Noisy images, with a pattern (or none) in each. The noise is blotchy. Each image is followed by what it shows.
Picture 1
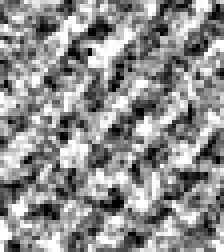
diagonal stripes
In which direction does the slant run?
bottom left to top right
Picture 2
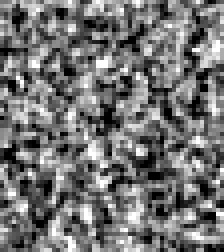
only noise
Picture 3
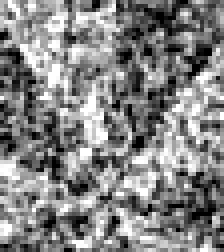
spokes from one point
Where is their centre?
bottom middle
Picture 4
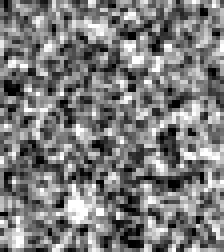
only noise
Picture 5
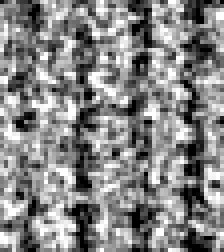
vertical stripes
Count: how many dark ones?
4
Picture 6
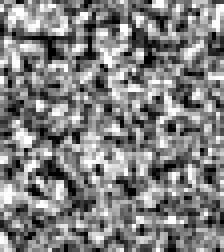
only noise
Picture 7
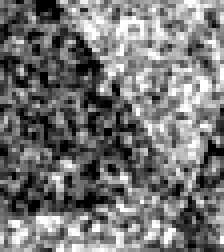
spokes from one point
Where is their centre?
bottom right
